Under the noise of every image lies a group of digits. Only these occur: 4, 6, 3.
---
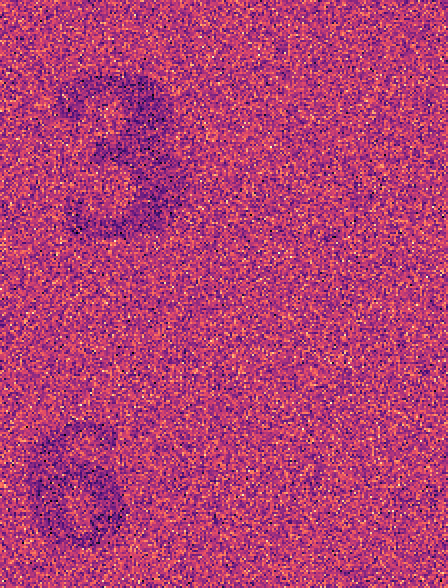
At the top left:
3
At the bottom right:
nothing
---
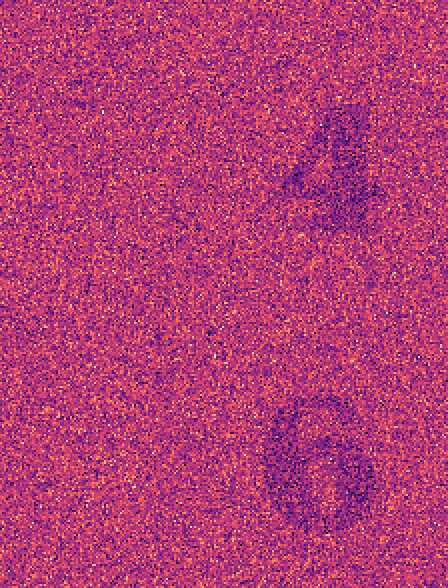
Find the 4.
top right
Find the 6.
bottom right
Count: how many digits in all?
2
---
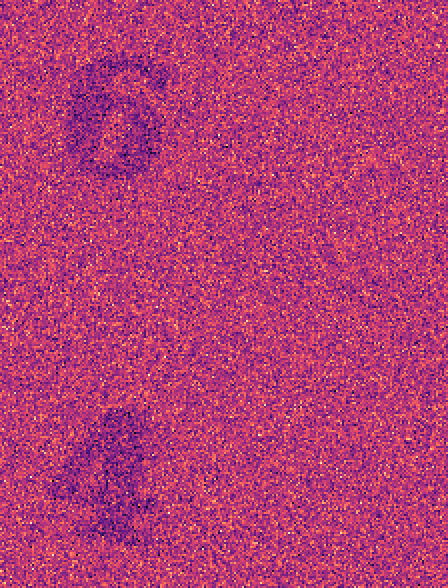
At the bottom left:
4
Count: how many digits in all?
2
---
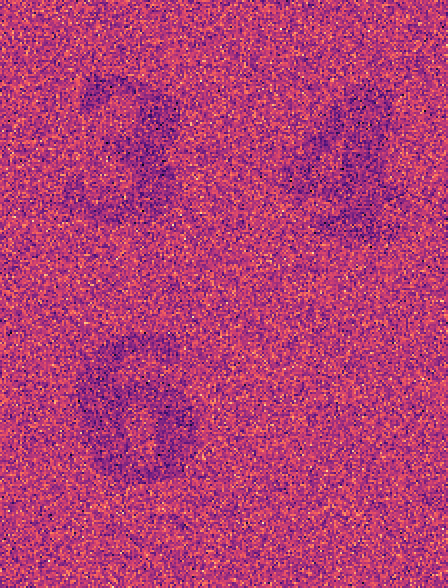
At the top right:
4
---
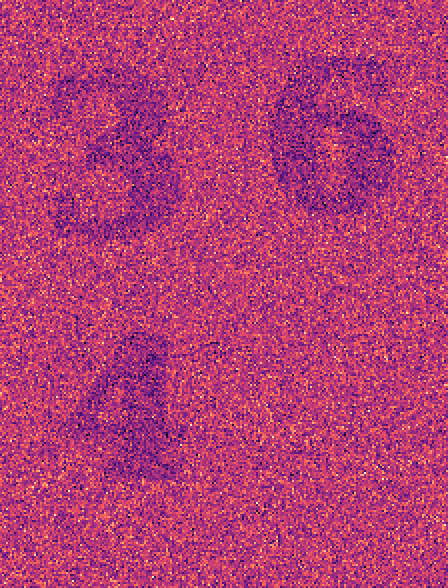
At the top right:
6
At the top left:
3
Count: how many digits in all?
3
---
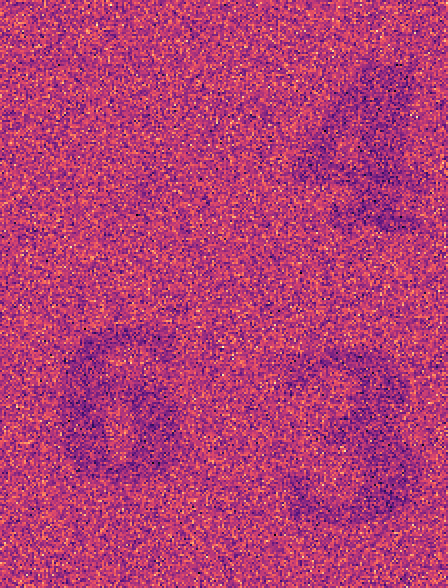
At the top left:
nothing
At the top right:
4
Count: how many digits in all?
3
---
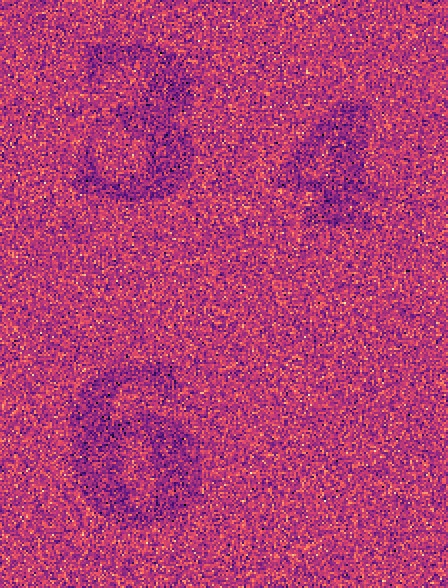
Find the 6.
bottom left
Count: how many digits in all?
3
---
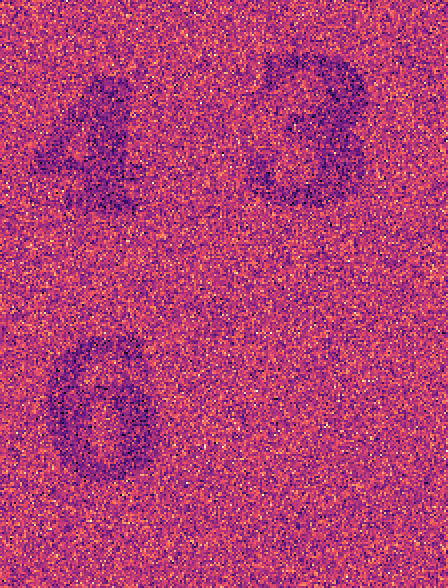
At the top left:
4
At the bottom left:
6
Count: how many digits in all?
3
